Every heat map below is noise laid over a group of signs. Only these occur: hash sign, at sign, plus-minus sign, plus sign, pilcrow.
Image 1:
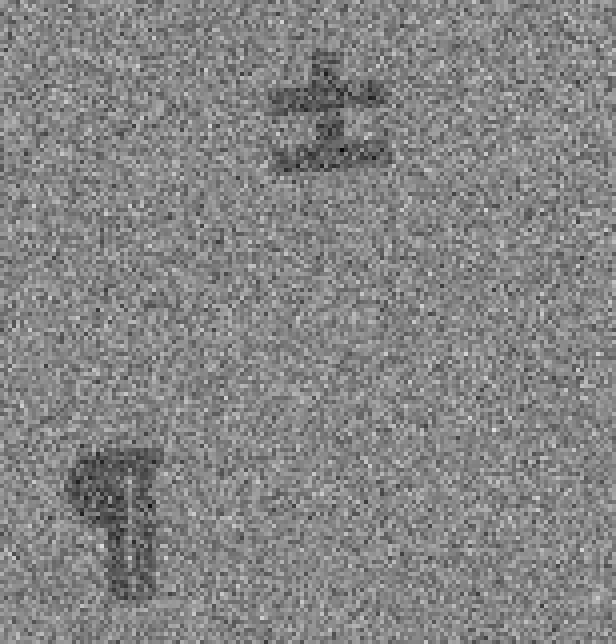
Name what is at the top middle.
plus-minus sign
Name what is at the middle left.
nothing
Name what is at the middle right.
nothing
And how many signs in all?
2
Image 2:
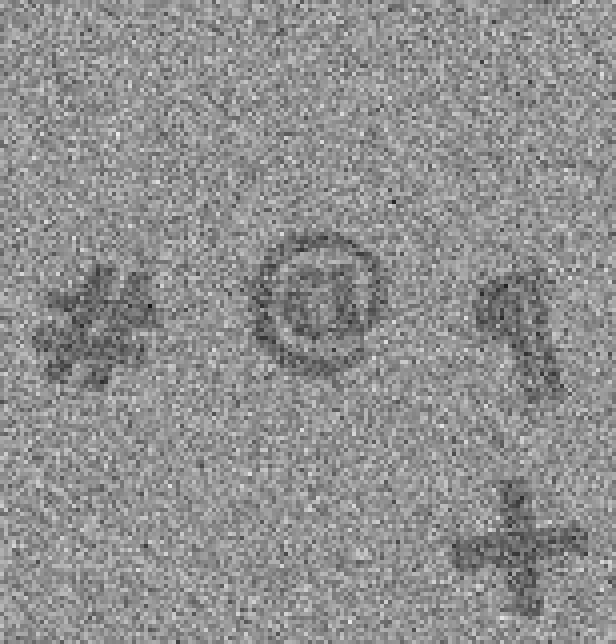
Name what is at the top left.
nothing
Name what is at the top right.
nothing
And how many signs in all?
4
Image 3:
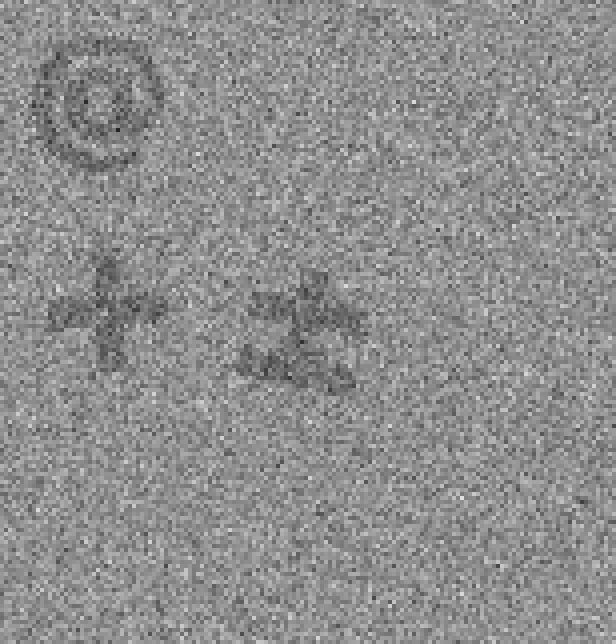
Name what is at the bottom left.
nothing
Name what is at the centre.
plus-minus sign
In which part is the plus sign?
middle left
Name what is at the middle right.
nothing
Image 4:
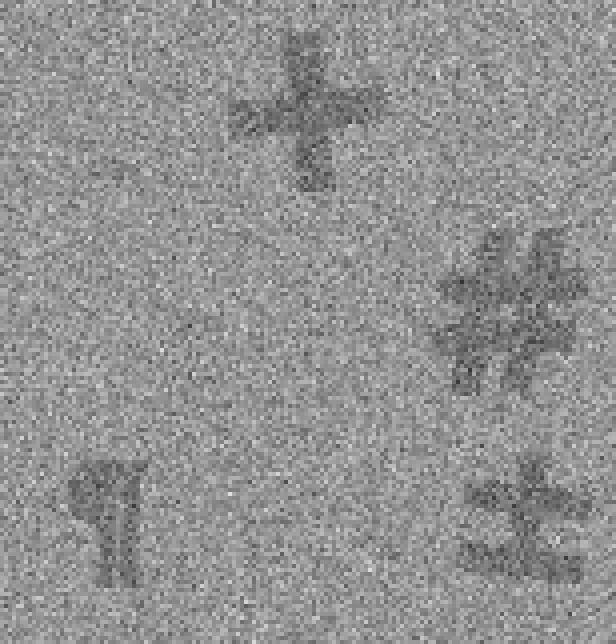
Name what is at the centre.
nothing
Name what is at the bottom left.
pilcrow
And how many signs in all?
4
